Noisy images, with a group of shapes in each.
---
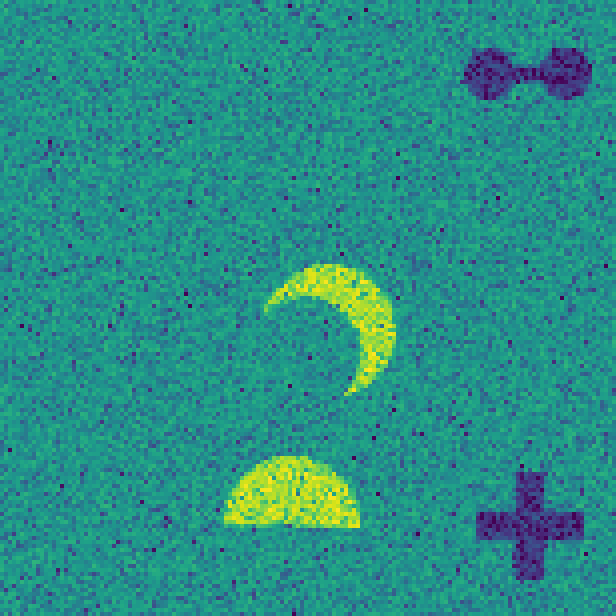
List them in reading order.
top right: dark dumbbell; centre: light crescent; bottom middle: light half disc; bottom right: dark cross
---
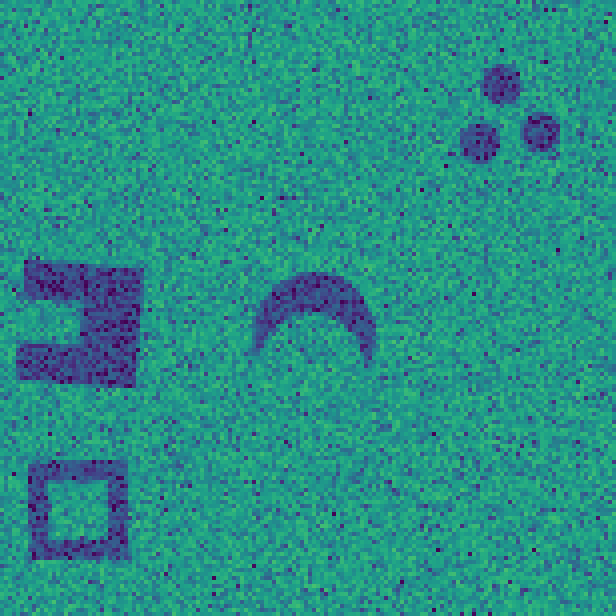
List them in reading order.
top right: dark three dots; middle left: dark square with a notch; centre: dark crescent; bottom left: dark square frame
